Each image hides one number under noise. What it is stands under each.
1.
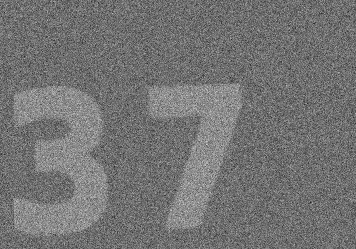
37
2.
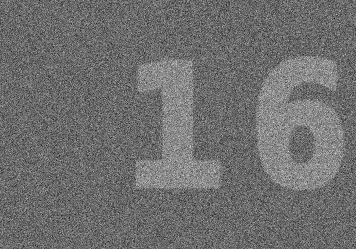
16
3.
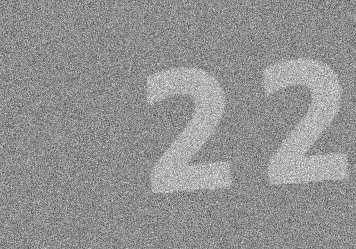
22
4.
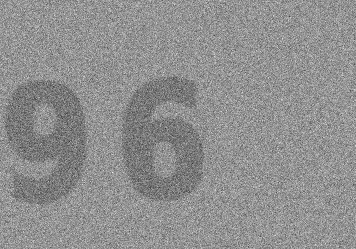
96
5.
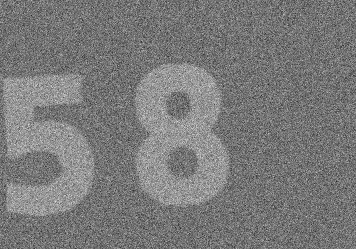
58
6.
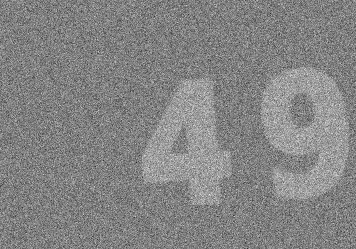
49
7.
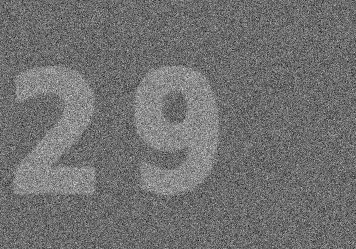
29
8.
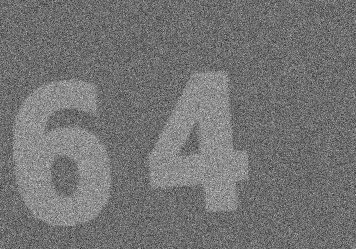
64
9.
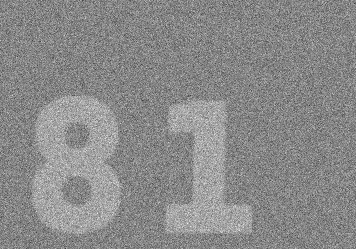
81
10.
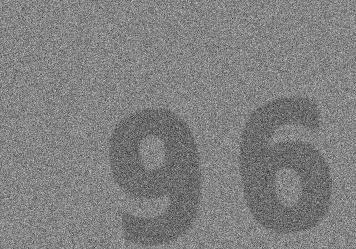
96
